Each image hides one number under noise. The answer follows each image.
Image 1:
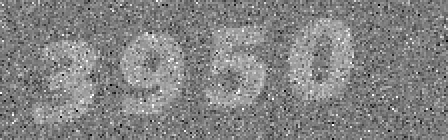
3950
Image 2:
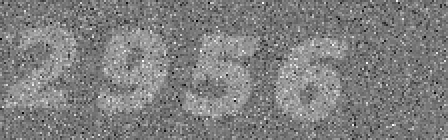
2956
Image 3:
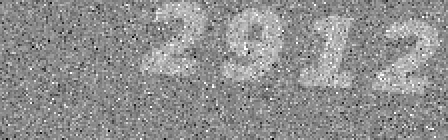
2912
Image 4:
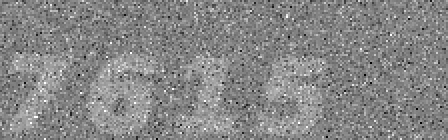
7615
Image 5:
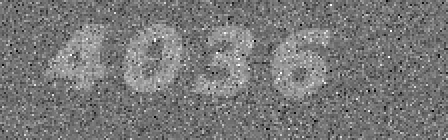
4036
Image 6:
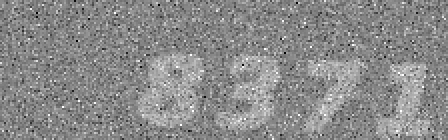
8371
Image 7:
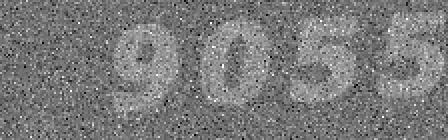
9055
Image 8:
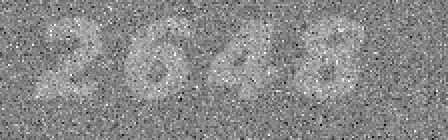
2648
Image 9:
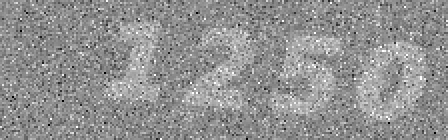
1250
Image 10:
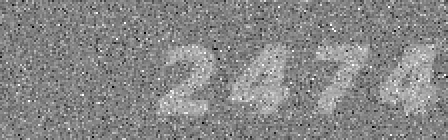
2474
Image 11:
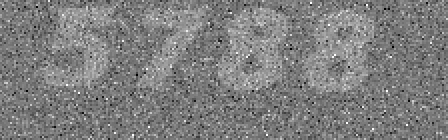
5788
